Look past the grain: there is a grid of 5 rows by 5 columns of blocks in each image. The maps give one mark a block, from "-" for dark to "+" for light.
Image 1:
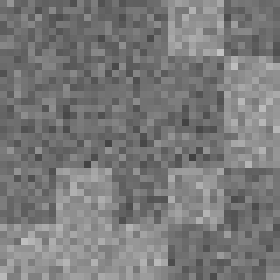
---+-
----+
----+
-+-+-
+++--
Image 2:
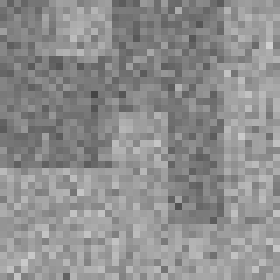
-+--+
----+
--+-+
+++-+
+++++
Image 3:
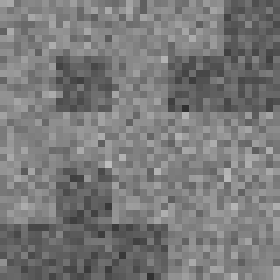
++++-
+-+--
+++++
+-+++
---++
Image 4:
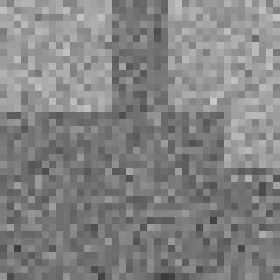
++-++
++-++
----+
-----
-----
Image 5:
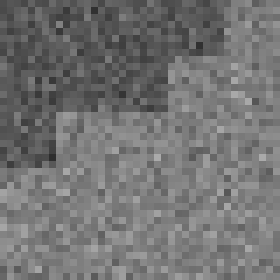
----+
---++
-++++
+++++
+++++
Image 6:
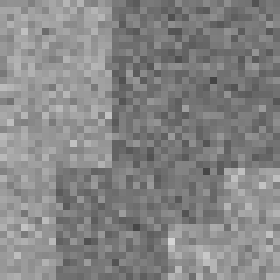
++---
++---
++---
+---+
+--++
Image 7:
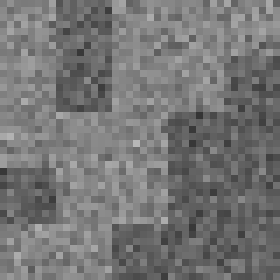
+-+++
+-++-
+++--
-++--
++---
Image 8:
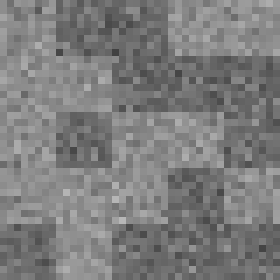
+--++
++---
+-++-
+++-+
-+---
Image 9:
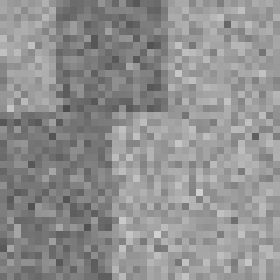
+--++
+--++
--+++
--+++
--+++
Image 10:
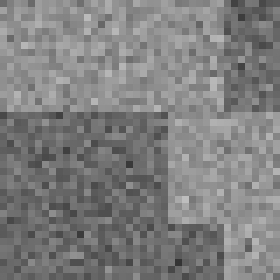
++++-
++++-
---++
---++
----+
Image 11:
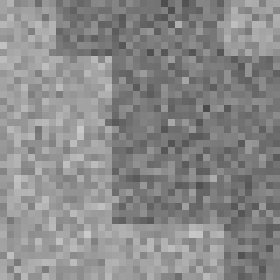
+---+
++---
++---
++---
++++-
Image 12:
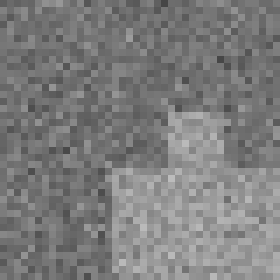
-----
-----
---+-
--+++
--+++
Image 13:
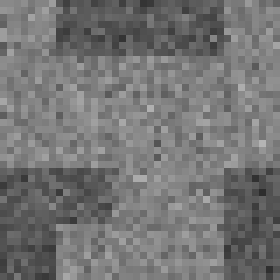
+---+
+++++
+++++
--++-
-+++-
